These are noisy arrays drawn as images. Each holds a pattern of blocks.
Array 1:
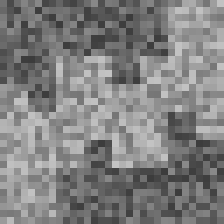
the same after a half turn
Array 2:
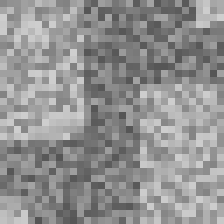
the same after a half turn
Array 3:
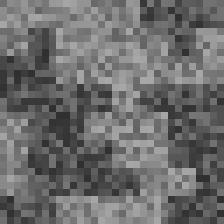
no symmetry
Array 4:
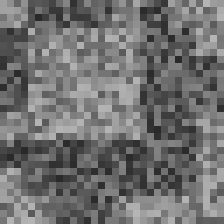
mirrored about the diagonal from the top left
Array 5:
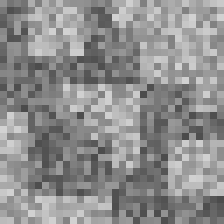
mirrored about the diagonal from the bottom left
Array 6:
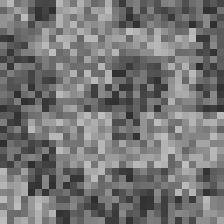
mirrored about the diagonal from the bottom left
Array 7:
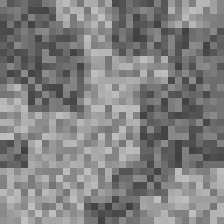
no symmetry
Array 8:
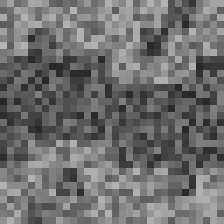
the same after a half turn
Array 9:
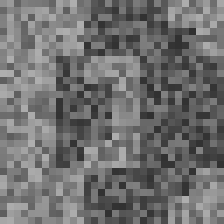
top and bottom mirror each other
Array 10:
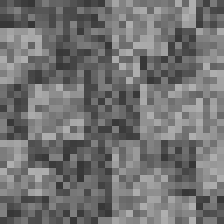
top and bottom mirror each other
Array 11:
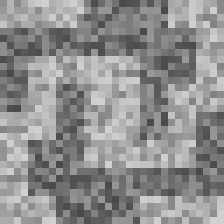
the same after a half turn
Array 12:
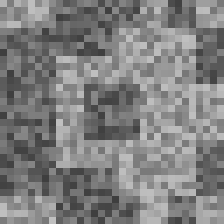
top and bottom mirror each other
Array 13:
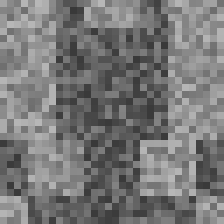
left and right mirror each other
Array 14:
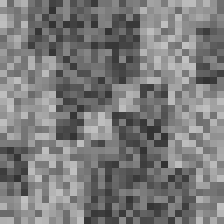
the same after a half turn
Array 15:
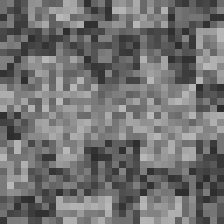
the same after a half turn
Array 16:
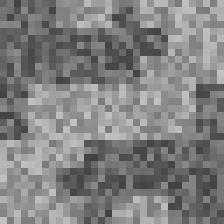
the same after a half turn
